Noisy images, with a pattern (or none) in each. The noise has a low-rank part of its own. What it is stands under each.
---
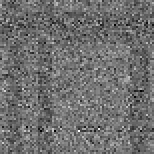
bands of rows crossing bands of columns
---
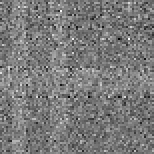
bands of rows crossing bands of columns
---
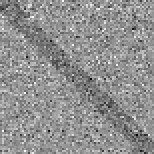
a diagonal band
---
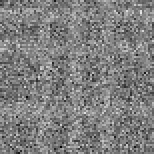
bands of rows crossing bands of columns
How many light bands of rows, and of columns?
3 and 3
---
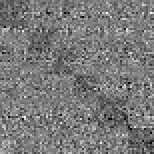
blocks along the diagonal
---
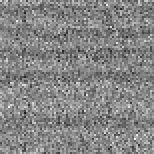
bands of rows
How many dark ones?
5
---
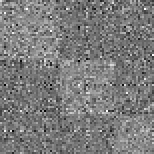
blocks along the diagonal
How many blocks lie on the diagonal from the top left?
3
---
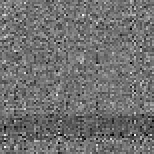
one band of rows
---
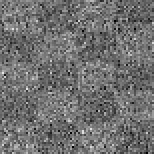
a checkerboard
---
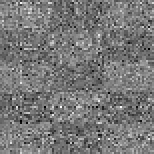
a checkerboard
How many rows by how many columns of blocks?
5 by 3
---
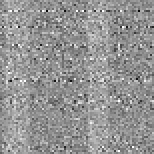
bands of columns
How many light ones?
2
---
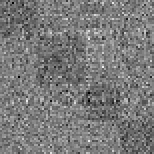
blocks along the diagonal
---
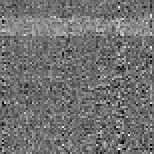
one band of rows
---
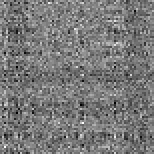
bands of rows crossing bands of columns
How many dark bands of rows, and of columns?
3 and 2
